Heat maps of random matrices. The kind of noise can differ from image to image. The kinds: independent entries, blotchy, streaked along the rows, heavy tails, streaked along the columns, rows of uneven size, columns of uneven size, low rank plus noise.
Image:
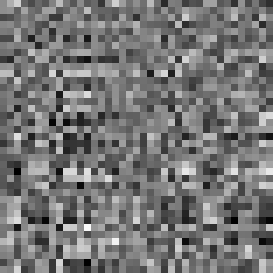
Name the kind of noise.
low rank plus noise
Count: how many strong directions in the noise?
two
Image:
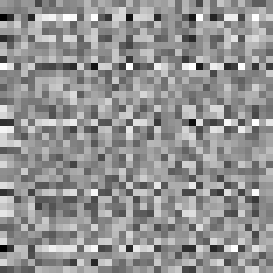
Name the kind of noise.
low rank plus noise
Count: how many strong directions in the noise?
one
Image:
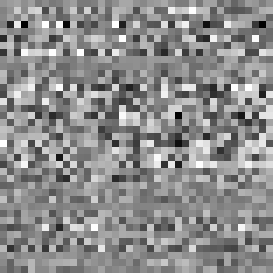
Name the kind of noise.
rows of uneven size
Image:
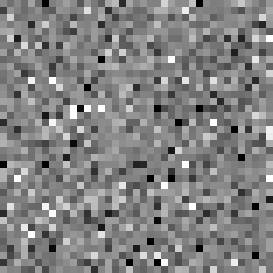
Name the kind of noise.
heavy tails
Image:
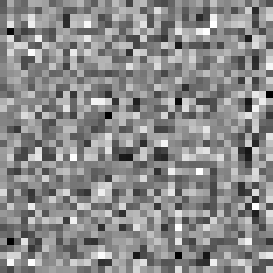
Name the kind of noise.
low rank plus noise
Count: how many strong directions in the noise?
three or four
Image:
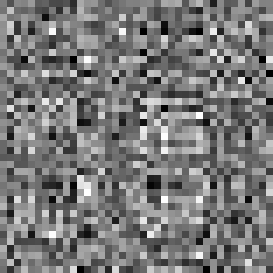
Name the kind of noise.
low rank plus noise
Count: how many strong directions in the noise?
two
